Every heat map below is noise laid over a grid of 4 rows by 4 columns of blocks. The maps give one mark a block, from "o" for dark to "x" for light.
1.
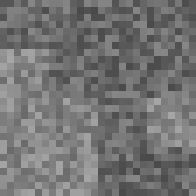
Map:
o o o o
x o o o
x x o x
x x o o
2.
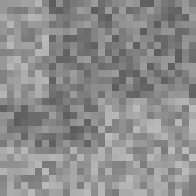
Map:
x o o o
x o o o
o o x x
x x x x
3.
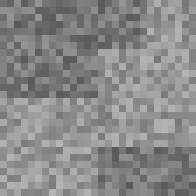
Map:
o o o x
o o x x
x x x x
x x o o
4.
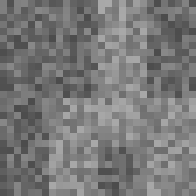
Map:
o o x o
o o x o
o x x x
o x o x
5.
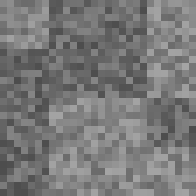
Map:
x o o x
o o o x
o x x o
o x x x
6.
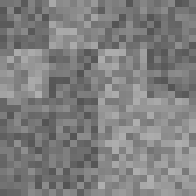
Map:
o x o o
x o x o
o o x x
o o x x
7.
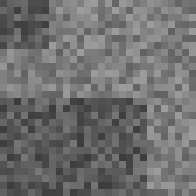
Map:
o x x x
x x x x
o o o x
o o o x
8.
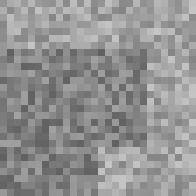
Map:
x x x x
o o o x
o o o x
o o x x
